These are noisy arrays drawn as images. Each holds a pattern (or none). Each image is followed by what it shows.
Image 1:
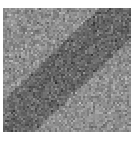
a diagonal band
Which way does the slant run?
bottom left to top right
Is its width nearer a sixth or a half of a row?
a half
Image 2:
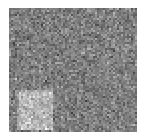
one block
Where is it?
bottom left
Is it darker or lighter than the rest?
lighter
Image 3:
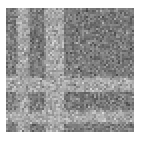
bands of rows crossing bands of columns
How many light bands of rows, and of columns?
2 and 2
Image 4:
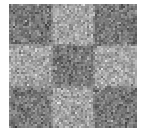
a checkerboard
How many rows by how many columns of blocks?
3 by 3
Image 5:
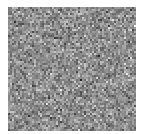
only noise
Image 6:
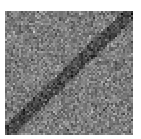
a diagonal band
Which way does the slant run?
bottom left to top right
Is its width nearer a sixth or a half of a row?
a sixth
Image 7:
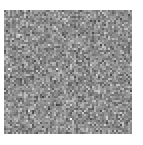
only noise
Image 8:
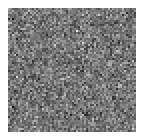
only noise
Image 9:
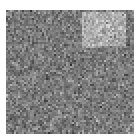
one block
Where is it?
top right
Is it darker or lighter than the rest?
lighter
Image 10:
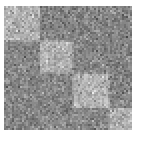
blocks along the diagonal
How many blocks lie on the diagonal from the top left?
4
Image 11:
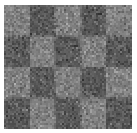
a checkerboard
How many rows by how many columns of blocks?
4 by 5
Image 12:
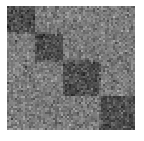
blocks along the diagonal
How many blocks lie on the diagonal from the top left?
4
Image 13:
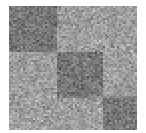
blocks along the diagonal
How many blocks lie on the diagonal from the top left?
3
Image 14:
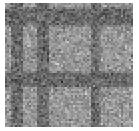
bands of rows crossing bands of columns
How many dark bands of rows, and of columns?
2 and 3
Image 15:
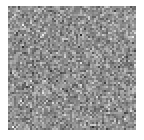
only noise
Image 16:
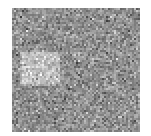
one block
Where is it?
middle left
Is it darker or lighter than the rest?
lighter
